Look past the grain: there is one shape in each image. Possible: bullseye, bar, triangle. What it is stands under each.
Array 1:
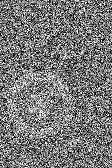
light bullseye
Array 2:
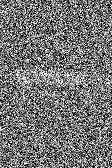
light bar
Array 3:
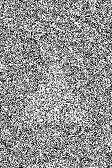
light triangle
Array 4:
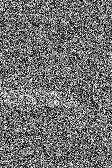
light bar
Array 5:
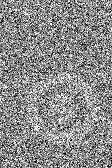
light bullseye
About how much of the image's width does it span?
two thirds
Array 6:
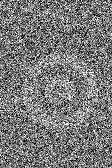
light bullseye
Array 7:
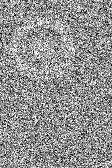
light bullseye
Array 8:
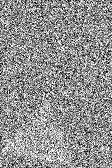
light triangle
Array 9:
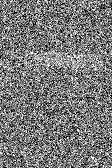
light bar
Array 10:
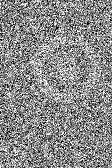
light bullseye
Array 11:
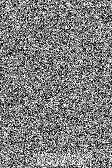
light bar
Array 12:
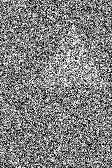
light triangle
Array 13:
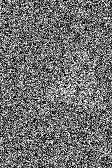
light triangle
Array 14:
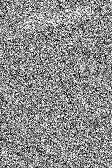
light bar
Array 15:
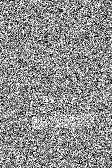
light bar
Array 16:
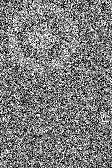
light bullseye
